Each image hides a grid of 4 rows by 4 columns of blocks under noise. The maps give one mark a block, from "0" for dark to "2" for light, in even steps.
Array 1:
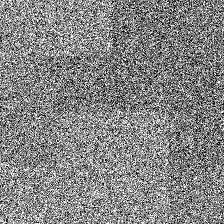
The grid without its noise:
2200
1000
1220
2221
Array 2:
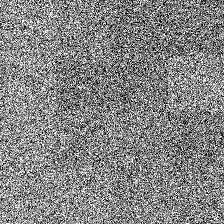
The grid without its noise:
2100
2002
2110
2211
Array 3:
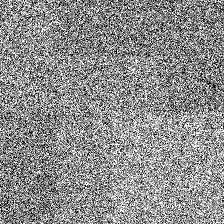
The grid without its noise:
1000
1110
0122
0122
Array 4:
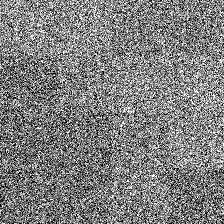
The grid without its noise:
2211
0122
0012
0010
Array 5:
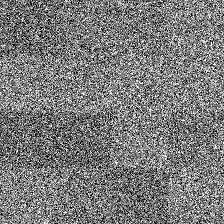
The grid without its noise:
0112
2222
0021
2102
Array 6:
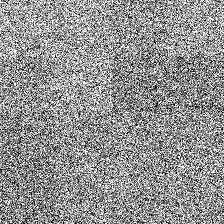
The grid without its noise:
2212
1200
0111
0111
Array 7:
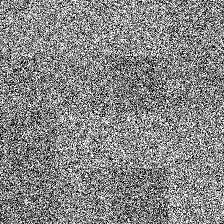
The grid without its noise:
2221
1101
0222
0102
